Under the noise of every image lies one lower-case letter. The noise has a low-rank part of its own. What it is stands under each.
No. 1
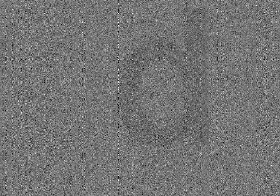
d
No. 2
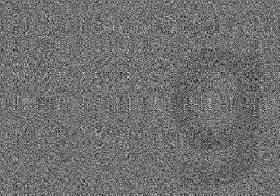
g
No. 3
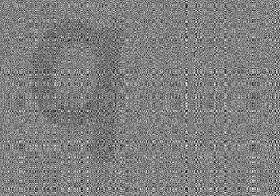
q
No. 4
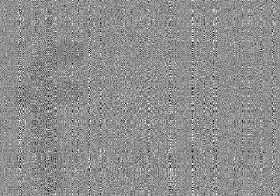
f
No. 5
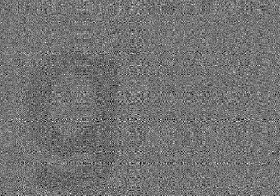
g
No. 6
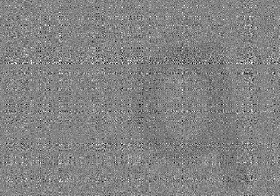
q
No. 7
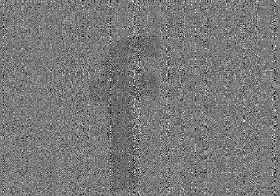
f
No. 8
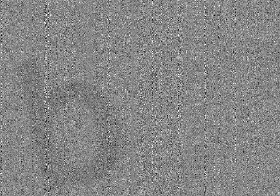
b
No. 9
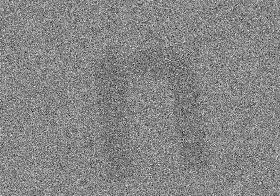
n
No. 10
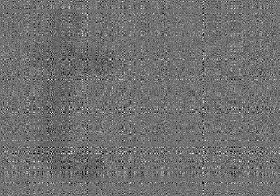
t
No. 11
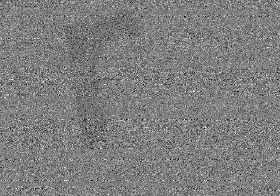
r
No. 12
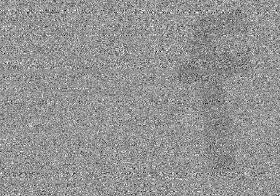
f
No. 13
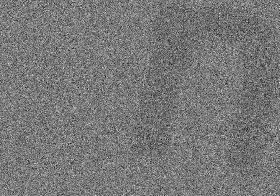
n
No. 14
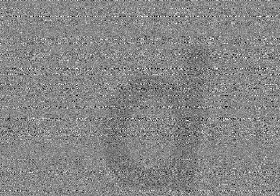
d
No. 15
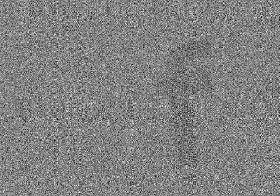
f
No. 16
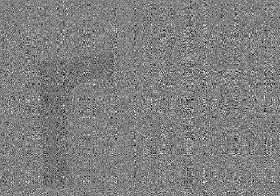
r
